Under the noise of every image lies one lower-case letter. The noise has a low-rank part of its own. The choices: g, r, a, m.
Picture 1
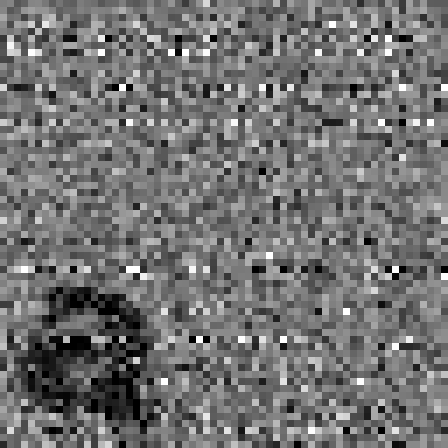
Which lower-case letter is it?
a
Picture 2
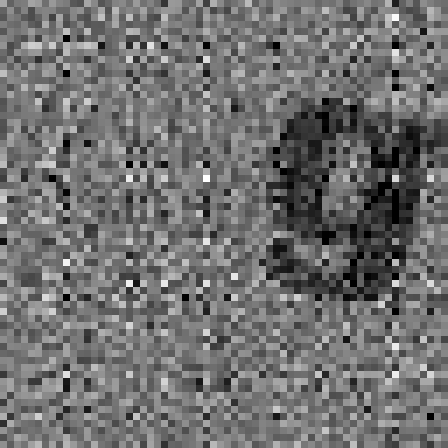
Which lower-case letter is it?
g
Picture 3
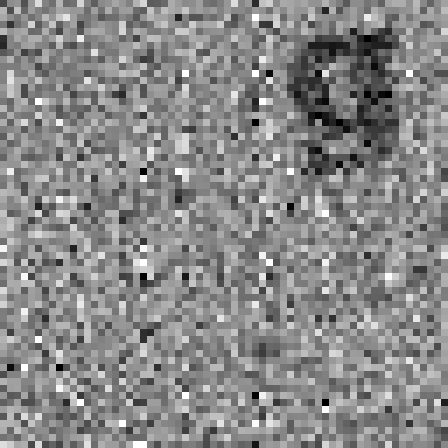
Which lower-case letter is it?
g
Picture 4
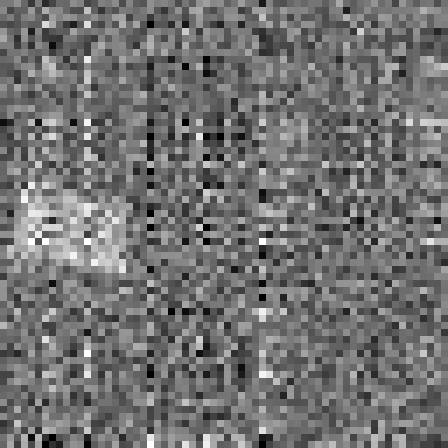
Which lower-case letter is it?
m
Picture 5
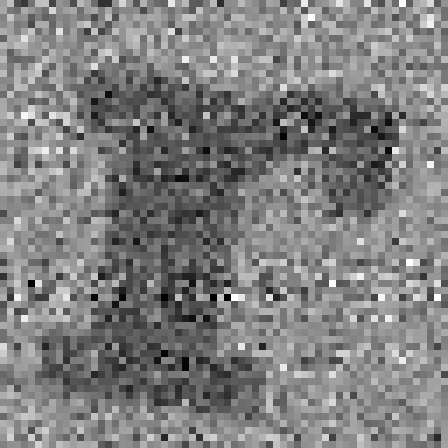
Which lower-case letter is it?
r
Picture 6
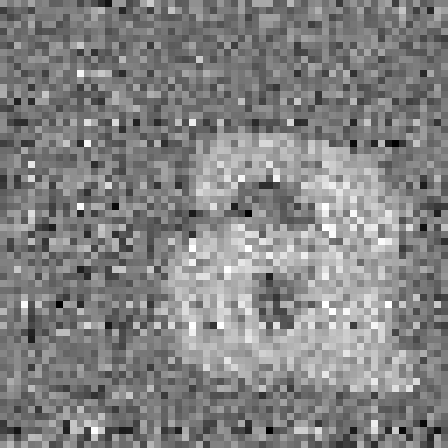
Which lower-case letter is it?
a
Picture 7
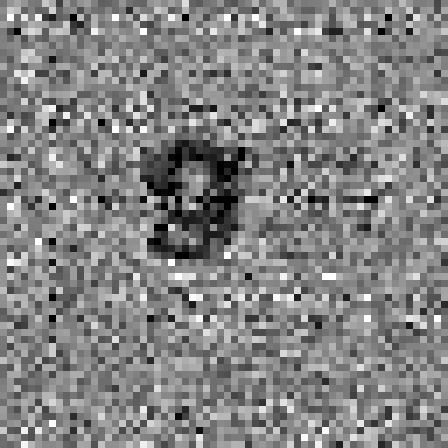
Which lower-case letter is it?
g
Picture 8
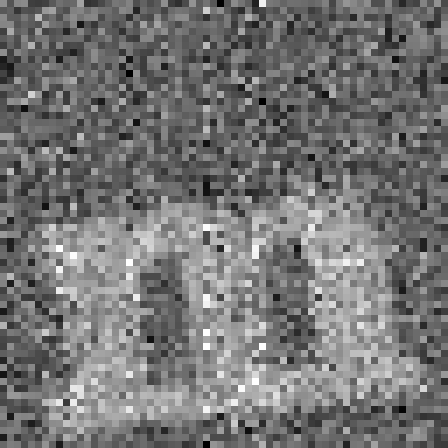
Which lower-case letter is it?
m
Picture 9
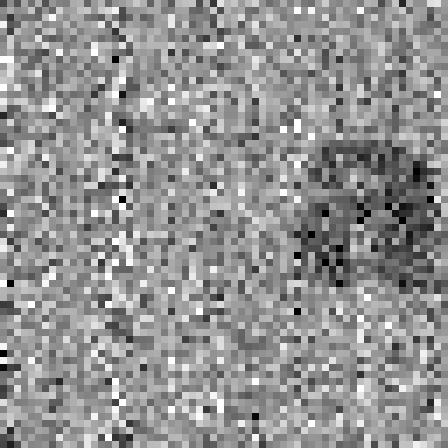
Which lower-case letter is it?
a
